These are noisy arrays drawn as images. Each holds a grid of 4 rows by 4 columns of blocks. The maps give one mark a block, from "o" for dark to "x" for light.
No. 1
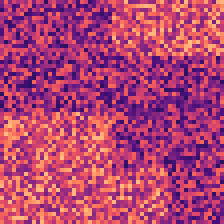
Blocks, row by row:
o o x x
o o o o
x x o o
x x x o
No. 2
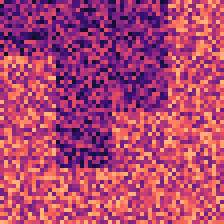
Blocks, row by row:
o o o x
x o o x
x o x x
x x x x
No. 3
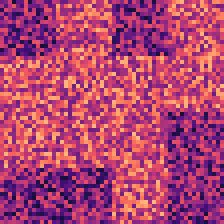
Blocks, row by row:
o x o x
x x x x
x x x o
o o x o
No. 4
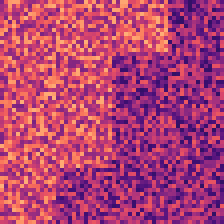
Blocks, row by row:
x x x o
x x o o
x x o o
x o o o
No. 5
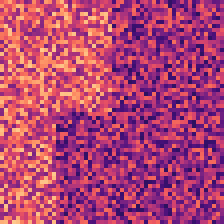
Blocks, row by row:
x x o o
x x o o
x o o o
x o o o
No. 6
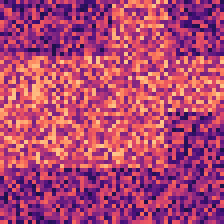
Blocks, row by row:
o o x o
x x x x
x x x o
o o o o
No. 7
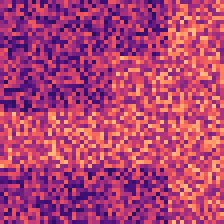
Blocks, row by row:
o o o x
o o x x
x x x x
o o o x
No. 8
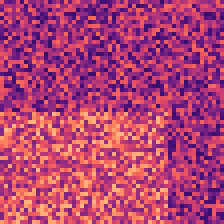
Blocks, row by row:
o o o o
o o o o
x x x o
x x x o
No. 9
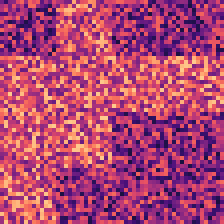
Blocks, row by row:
o x o o
x x x x
x x o o
x o o o
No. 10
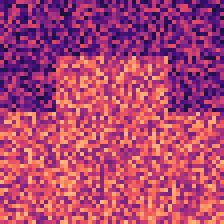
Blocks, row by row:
o o o o
o x x o
x x x x
x x x x
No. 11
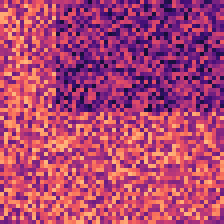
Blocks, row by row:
x o o o
x o o o
x x x x
x x x x
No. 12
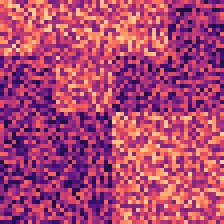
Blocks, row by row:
x x x o
o x o o
o o x x
o o x x
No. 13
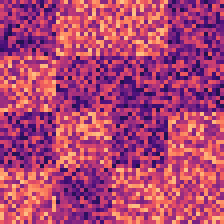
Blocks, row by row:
o x x o
x o o o
o x o x
x o x x
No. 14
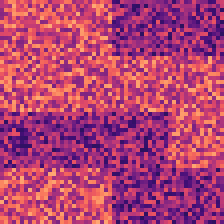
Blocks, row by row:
x x o o
x x x x
o o o x
x x o o
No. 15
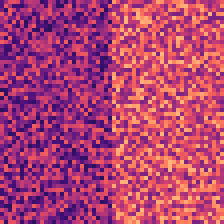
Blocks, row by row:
o o x x
o o x x
o o x x
o o x x
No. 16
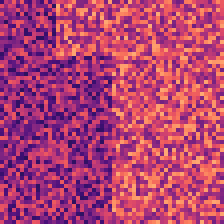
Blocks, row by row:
o x x x
o o x x
o o x x
o o x x
